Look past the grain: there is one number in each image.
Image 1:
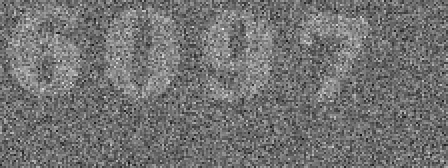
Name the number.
6097
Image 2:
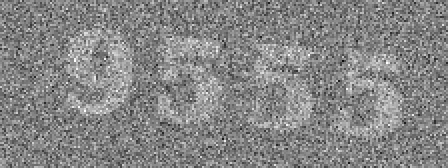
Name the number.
9555
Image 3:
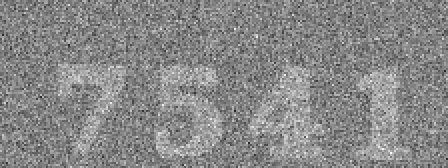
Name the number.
7541
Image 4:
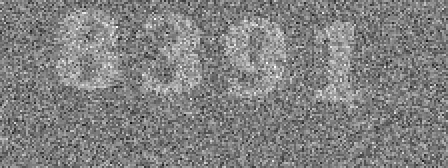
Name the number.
8391
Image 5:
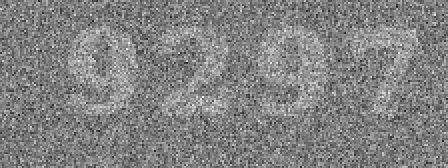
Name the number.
9297
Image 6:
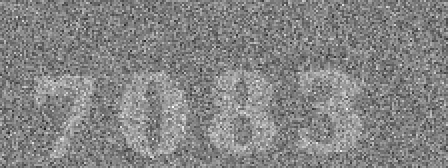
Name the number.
7083
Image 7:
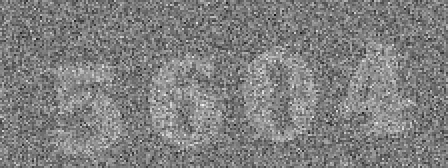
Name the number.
5604
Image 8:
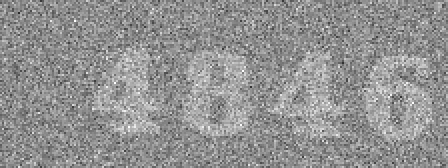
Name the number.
4846
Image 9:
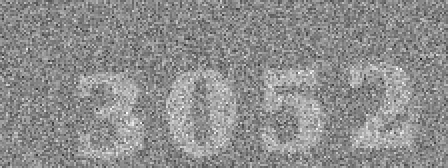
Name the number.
3052
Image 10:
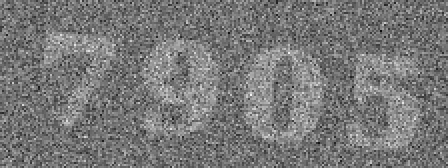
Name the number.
7905
